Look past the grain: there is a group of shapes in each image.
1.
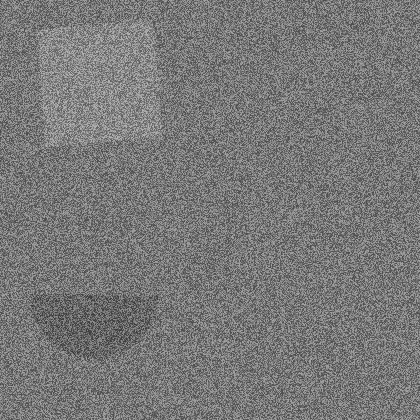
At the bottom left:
half disc
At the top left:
square
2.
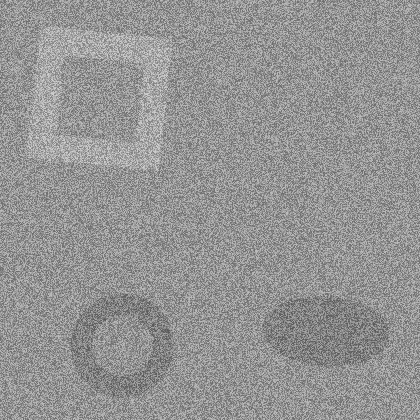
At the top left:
square frame
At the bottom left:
ring
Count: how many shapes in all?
3
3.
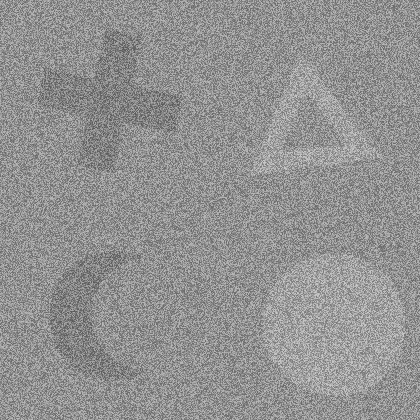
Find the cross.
top left
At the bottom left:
crescent
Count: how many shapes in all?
4
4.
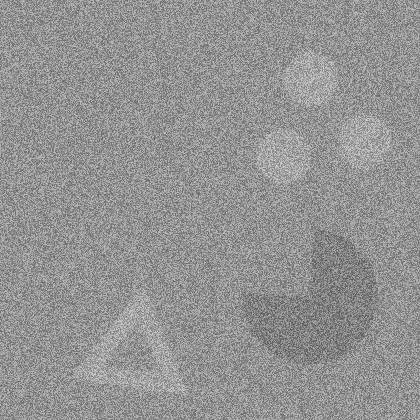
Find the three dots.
top right
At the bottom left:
triangle frame
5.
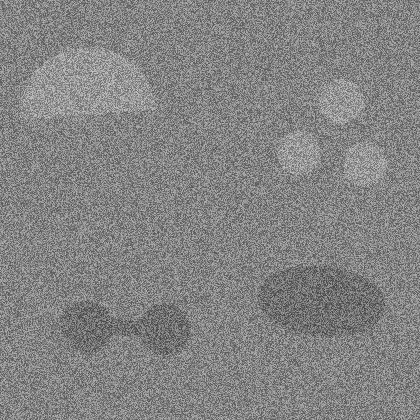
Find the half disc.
top left
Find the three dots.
top right
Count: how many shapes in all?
4
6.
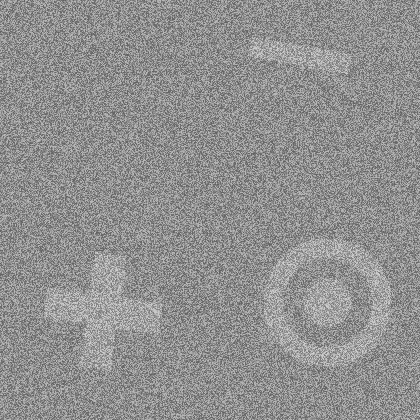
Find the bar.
top right
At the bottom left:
cross
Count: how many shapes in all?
3
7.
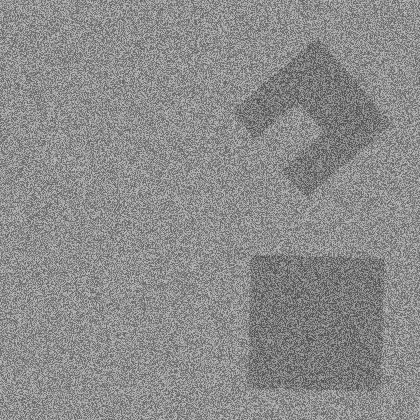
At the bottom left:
nothing
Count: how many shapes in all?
2
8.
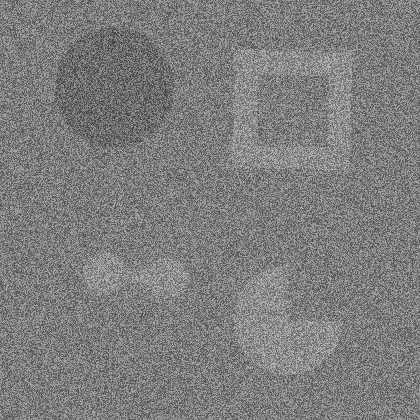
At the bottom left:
dumbbell
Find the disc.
top left
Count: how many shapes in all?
4
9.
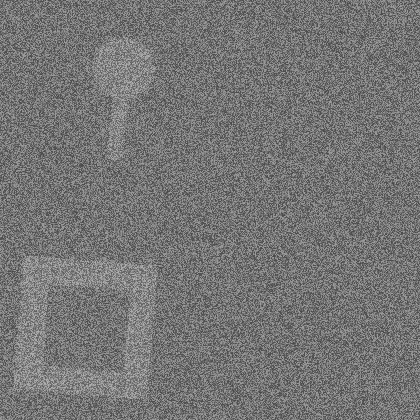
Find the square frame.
bottom left
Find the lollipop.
top left
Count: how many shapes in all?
2
